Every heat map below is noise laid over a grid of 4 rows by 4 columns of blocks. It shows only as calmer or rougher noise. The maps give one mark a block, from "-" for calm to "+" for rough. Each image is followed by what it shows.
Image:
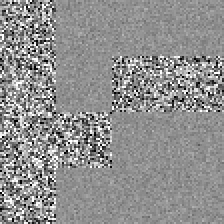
+---
+-++
++--
+---
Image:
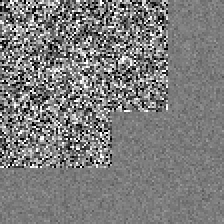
+++-
+++-
++--
----
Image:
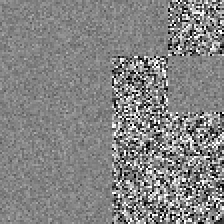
---+
--+-
--++
--++
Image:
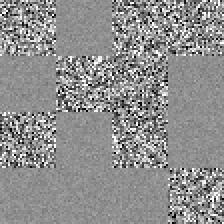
+-++
-++-
+-+-
---+
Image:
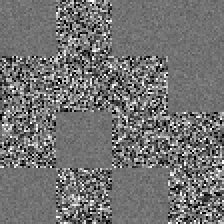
-+--
+++-
+-++
-+-+
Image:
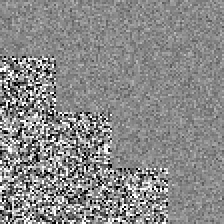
----
+---
++--
+++-
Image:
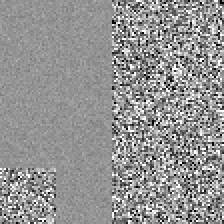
--++
--++
--++
+-++
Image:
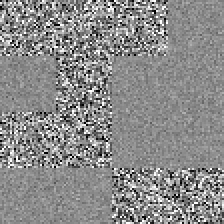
+++-
-+--
++--
--++
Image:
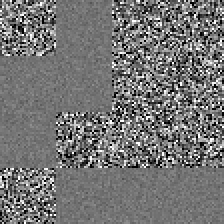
+-++
--++
-+++
+---
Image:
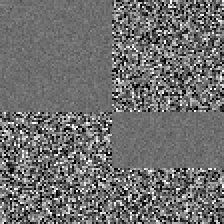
--++
--++
++--
++++
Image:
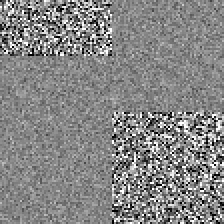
++--
----
--++
--++
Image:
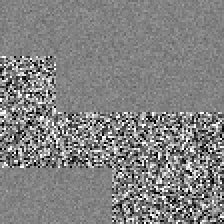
----
+---
++++
--++
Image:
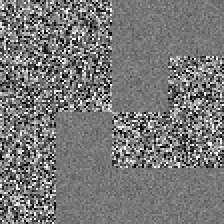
++--
++-+
+-++
+---
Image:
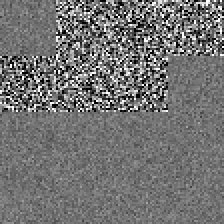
-+++
+++-
----
----
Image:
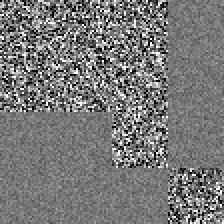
+++-
+++-
--+-
---+
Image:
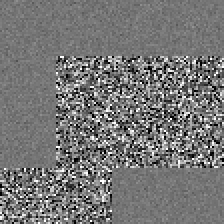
----
-+++
-+++
++--
